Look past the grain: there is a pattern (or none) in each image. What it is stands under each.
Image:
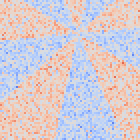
spokes from one point
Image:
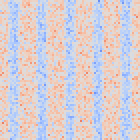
vertical stripes
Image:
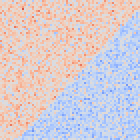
a sharp edge
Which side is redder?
top left
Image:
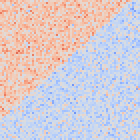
a sharp edge
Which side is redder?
top left
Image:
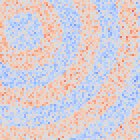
rings round one point
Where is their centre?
top left
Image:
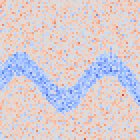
a wavy band
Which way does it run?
left to right
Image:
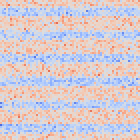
horizontal stripes
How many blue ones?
6
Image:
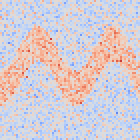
a wavy band
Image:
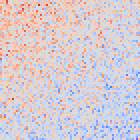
a smooth slope
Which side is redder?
top left
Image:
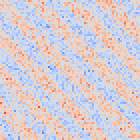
diagonal stripes
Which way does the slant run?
top left to bottom right
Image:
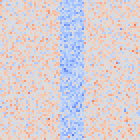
one vertical stripe
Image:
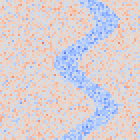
a wavy band
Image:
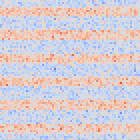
horizontal stripes
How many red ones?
6
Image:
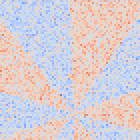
spokes from one point
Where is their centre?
bottom middle
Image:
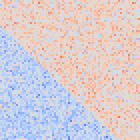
a sharp edge
